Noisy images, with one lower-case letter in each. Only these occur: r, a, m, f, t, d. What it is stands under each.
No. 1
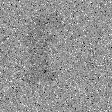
f
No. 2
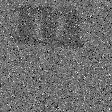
m
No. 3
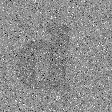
d
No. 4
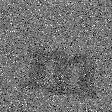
m
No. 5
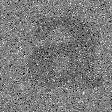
a
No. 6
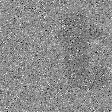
t
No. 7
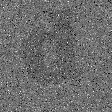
d
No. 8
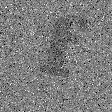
f
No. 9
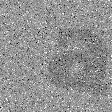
a
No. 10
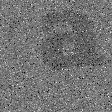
a
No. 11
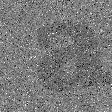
a
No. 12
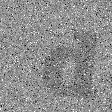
d
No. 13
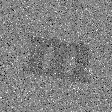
m
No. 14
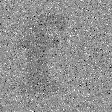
f
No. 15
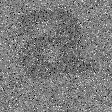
a
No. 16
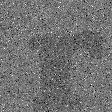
r
